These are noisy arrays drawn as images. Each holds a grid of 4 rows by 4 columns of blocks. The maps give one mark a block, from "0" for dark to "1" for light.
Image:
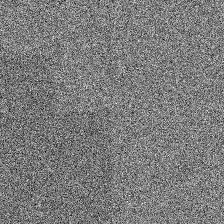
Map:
1 1 1 1
0 1 1 1
0 0 1 1
0 0 1 1
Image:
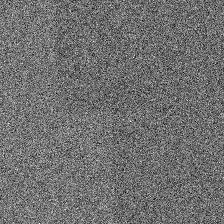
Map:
1 0 0 0
1 0 0 0
1 1 0 0
1 1 0 0
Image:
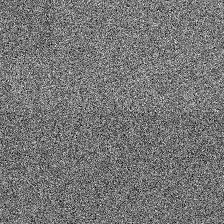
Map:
0 1 1 1
1 1 1 1
0 0 0 0
0 0 0 0
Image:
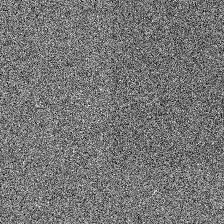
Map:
1 1 0 0
1 1 0 0
1 1 0 0
1 1 1 1
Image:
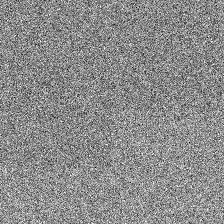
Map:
0 0 0 0
0 0 0 0
0 0 1 1
1 1 1 1
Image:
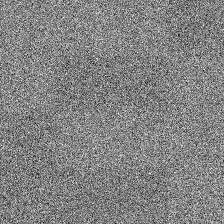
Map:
1 1 1 0
1 0 0 1
0 1 1 1
0 0 0 1
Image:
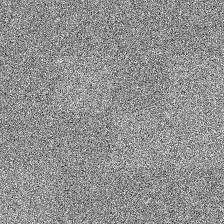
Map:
0 0 0 0
0 1 0 1
0 0 1 1
1 0 0 0
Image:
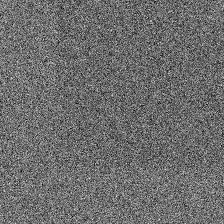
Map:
1 0 0 0
1 0 0 0
1 0 0 0
1 1 1 1
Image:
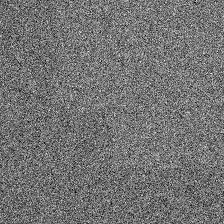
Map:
0 1 1 1
0 1 1 1
0 0 1 1
0 0 0 0
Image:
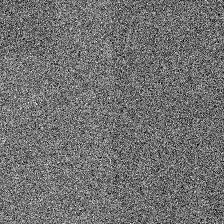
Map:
0 1 0 0
1 1 0 0
1 1 0 0
1 1 0 0
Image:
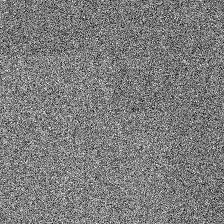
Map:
0 0 0 0
1 1 0 0
1 1 1 0
1 1 1 0
